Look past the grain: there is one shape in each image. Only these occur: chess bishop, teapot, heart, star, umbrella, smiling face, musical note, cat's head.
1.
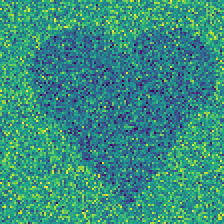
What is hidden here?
dark heart
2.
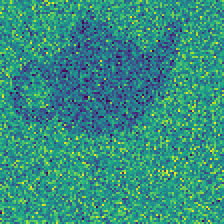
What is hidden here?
dark teapot
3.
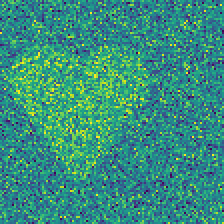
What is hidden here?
light heart
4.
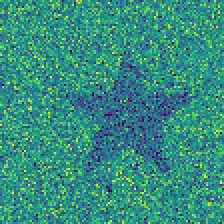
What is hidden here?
dark star
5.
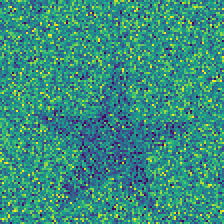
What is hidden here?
dark star
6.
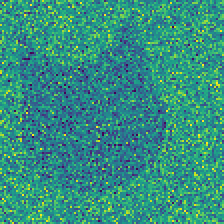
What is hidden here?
dark cat's head
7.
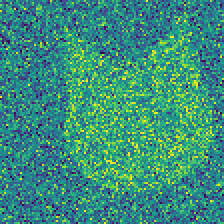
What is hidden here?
light cat's head
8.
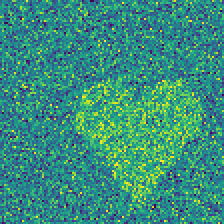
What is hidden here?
light heart
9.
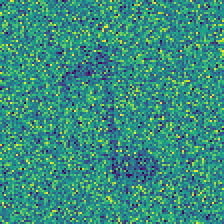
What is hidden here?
dark musical note
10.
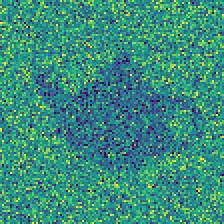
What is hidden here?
dark teapot
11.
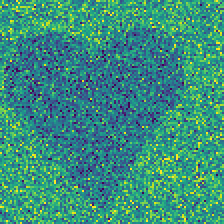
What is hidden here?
dark heart
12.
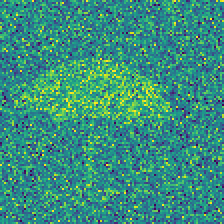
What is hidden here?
light umbrella
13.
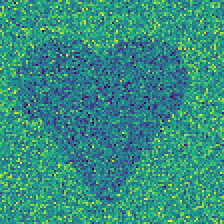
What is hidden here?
dark heart
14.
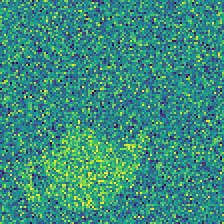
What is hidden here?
light teapot
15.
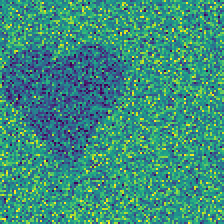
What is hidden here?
dark heart
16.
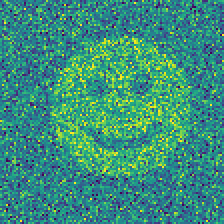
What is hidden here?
light smiling face
